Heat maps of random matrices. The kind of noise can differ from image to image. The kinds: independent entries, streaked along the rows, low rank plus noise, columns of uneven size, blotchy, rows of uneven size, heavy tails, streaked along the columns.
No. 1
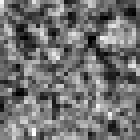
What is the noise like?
blotchy
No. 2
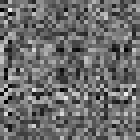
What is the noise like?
low rank plus noise
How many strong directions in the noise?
two
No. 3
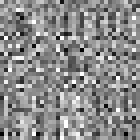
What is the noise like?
low rank plus noise
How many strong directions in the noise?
two
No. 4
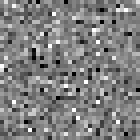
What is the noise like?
heavy tails
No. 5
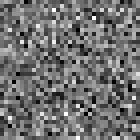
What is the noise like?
independent entries
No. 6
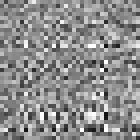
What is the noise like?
low rank plus noise
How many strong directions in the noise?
one
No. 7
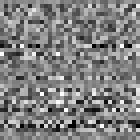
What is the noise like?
rows of uneven size
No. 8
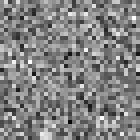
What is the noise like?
independent entries
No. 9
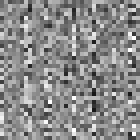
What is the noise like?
columns of uneven size
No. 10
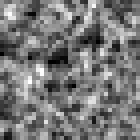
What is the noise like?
blotchy
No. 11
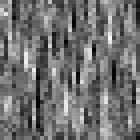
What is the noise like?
streaked along the columns
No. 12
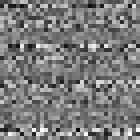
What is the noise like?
rows of uneven size
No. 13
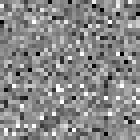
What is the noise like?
heavy tails
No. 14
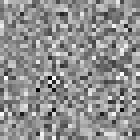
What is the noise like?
low rank plus noise
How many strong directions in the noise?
five to eight
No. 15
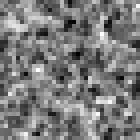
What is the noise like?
blotchy
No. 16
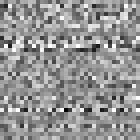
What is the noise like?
rows of uneven size
